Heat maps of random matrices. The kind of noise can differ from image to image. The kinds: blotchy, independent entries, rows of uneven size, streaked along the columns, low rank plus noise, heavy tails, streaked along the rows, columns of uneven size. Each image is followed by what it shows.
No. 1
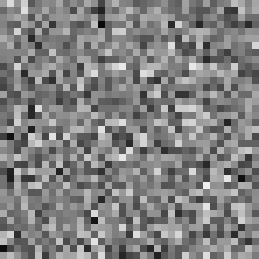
low rank plus noise
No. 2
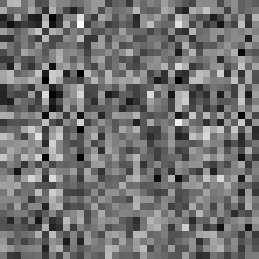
low rank plus noise
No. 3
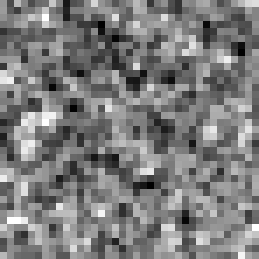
blotchy
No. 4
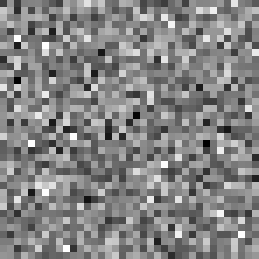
independent entries
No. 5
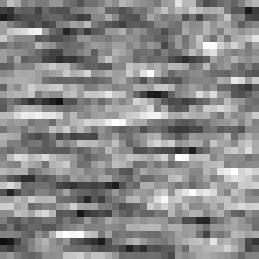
streaked along the rows
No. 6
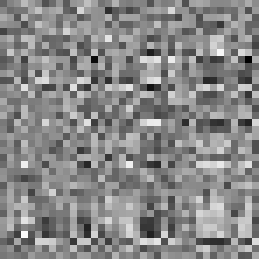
low rank plus noise
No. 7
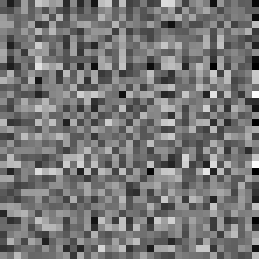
low rank plus noise
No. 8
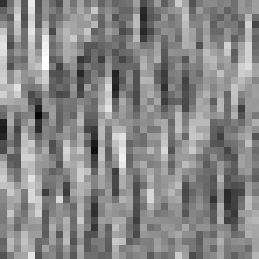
streaked along the columns
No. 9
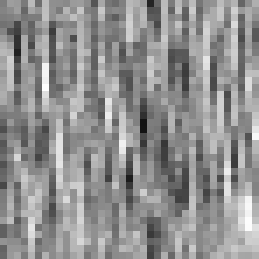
streaked along the columns
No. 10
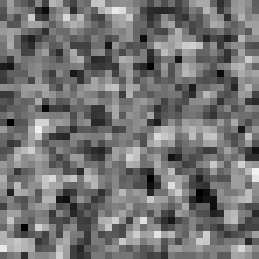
blotchy
